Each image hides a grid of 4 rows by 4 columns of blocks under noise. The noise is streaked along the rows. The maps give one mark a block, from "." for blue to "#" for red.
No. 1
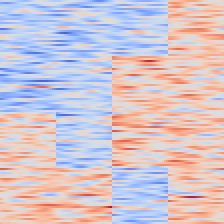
...#
..##
#.##
##.#
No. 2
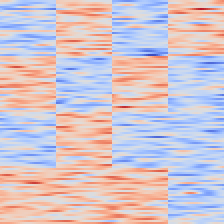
.#.#
#.#.
.#..
###.
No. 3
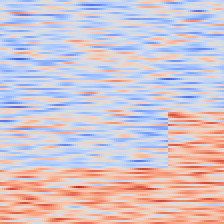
....
....
...#
####
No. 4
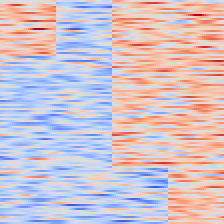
#.##
..##
..##
...#
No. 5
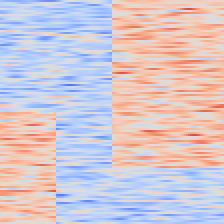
..##
..##
#.##
#...
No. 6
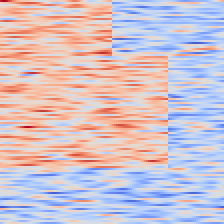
##..
###.
###.
....
